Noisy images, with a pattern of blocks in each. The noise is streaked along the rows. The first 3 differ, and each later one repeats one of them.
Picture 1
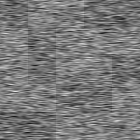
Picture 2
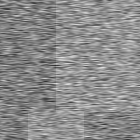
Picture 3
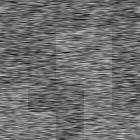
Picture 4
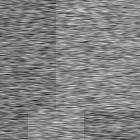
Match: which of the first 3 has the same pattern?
2
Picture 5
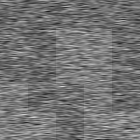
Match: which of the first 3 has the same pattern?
3
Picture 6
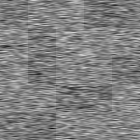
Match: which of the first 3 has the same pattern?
1
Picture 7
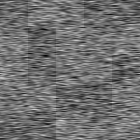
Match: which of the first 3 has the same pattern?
1
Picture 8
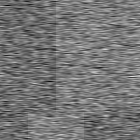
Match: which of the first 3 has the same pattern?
2
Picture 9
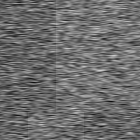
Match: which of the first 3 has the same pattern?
2
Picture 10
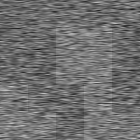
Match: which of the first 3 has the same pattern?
3
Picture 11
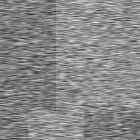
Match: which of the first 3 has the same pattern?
2
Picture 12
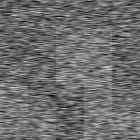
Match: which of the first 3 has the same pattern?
3
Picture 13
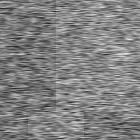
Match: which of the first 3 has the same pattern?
2
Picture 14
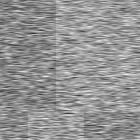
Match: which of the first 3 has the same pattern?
2
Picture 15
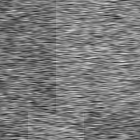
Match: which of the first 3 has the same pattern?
2
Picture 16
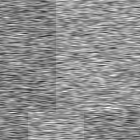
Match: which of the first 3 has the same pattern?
2
